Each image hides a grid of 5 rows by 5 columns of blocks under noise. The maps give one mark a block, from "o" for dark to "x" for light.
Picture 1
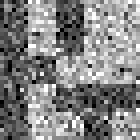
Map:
o x o x x
o x o x x
o o x x x
o x o o o
o x x o x
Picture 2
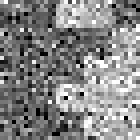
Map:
o o x x o
o o o o x
o o o x x
o o x x x
o o o x x
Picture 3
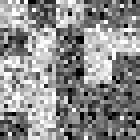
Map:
x o x o o
o x o x x
x x o x o
x x o o o
o x o o o
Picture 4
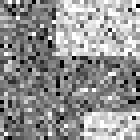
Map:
o o x x x
o o x x x
o o o o o
o o o o o
o o o x x
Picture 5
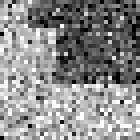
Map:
x o o o o
x x o o o
x x o o o
x x x x x
x x x x x
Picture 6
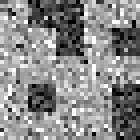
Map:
x o o x x
x x o x o
x x x x x
x o x x o
x x x x o
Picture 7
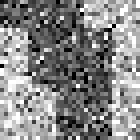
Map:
o o o x x
x o o o x
x o o o x
x x o o x
x x o o x
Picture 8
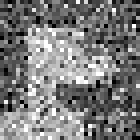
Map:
o o o o o
o x x o o
o x x x o
o x o o o
x x x o o
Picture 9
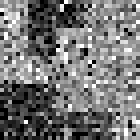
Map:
x o o x x
x o x x x
x x x x x
o o x x x
o o o o x
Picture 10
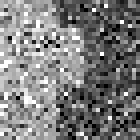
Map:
x x o o o
x x x o o
x x x o o
x x o o o
x x o o o
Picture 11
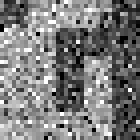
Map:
o x x x o
x x o o o
x x o x o
x x o x o
x x x x o
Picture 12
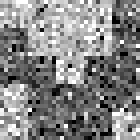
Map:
x x x x o
o x x x o
o o x o o
x o o o o
x o o o x
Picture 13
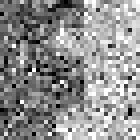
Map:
o o o x x
o o x x x
o o o x x
o o o x x
o o x x x
